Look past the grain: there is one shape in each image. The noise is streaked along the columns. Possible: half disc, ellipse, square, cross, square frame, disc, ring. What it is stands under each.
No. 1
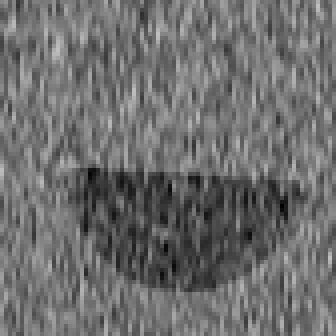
half disc
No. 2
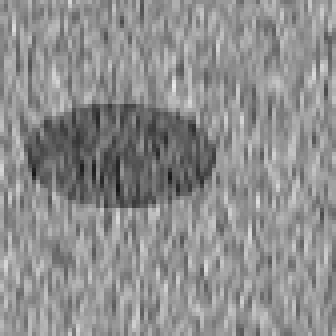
ellipse
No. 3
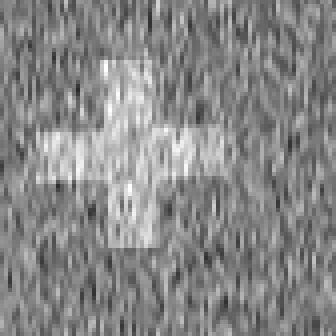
cross
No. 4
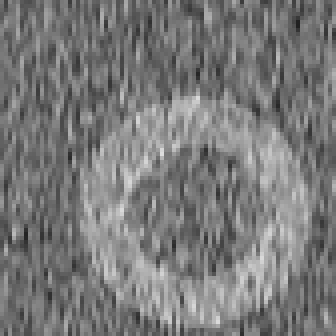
ring
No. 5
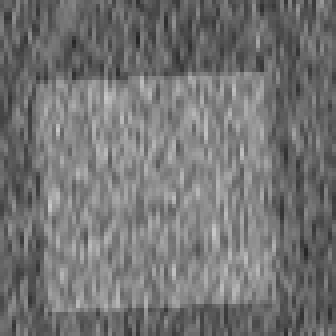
square
